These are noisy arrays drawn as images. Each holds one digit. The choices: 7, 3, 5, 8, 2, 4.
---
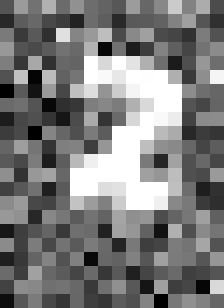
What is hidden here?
light 2
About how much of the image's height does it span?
half
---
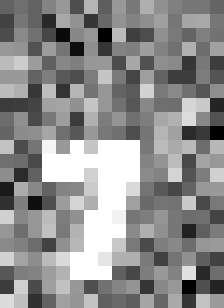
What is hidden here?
light 7
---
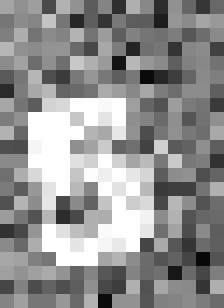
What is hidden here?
light 5
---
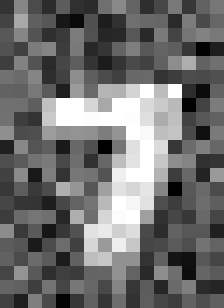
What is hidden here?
light 7
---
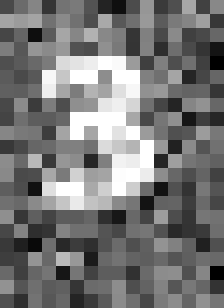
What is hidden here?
light 3
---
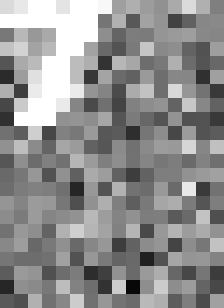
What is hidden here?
light 7, top left
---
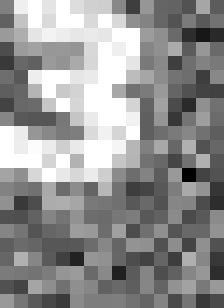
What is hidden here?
light 3
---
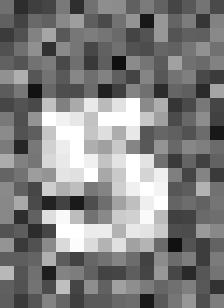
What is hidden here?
light 5
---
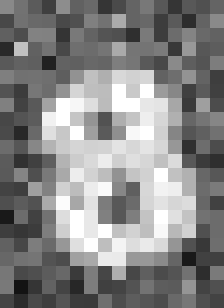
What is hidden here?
light 8
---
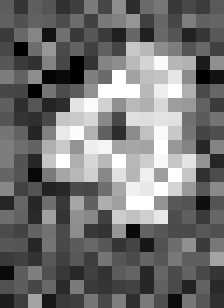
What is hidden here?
light 4
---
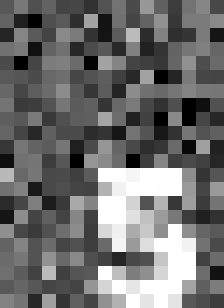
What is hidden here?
light 5
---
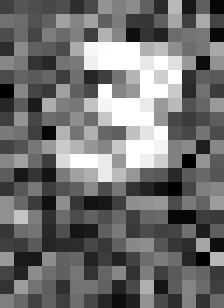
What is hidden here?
light 3
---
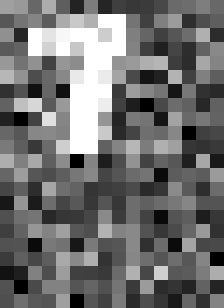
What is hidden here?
light 7
